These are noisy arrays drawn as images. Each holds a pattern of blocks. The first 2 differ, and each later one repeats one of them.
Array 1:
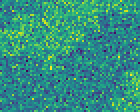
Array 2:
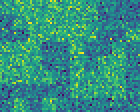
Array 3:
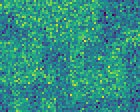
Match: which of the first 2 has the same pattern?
2
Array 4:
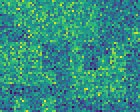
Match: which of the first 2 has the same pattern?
2
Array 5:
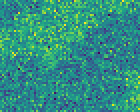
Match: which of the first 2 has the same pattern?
1
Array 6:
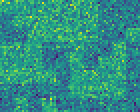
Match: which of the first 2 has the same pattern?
2
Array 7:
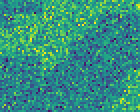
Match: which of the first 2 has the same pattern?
1
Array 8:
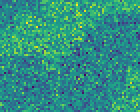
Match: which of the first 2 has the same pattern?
1
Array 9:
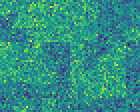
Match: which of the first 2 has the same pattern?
2
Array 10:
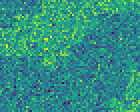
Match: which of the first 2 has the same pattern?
1
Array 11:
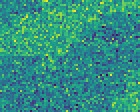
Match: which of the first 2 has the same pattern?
1
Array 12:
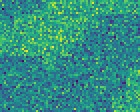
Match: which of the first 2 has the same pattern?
1
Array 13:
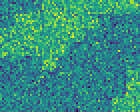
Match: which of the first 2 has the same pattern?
1
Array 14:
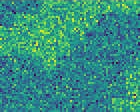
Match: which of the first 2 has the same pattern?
1
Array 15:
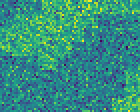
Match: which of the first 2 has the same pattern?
1
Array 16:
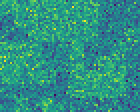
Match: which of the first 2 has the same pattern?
2
